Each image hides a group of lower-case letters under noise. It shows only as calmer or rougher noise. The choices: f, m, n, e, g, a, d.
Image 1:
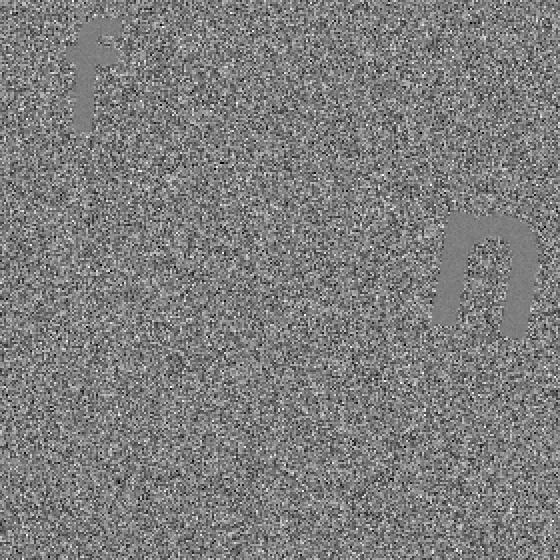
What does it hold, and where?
top left: calm f; middle right: calm n
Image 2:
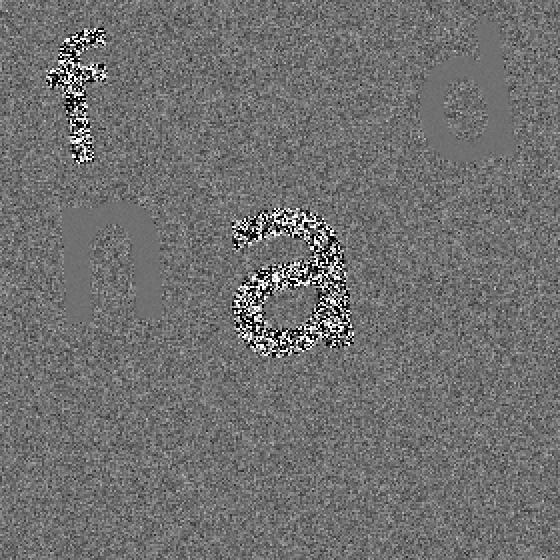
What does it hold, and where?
top left: rough f; top right: calm d; middle left: calm n; centre: rough a
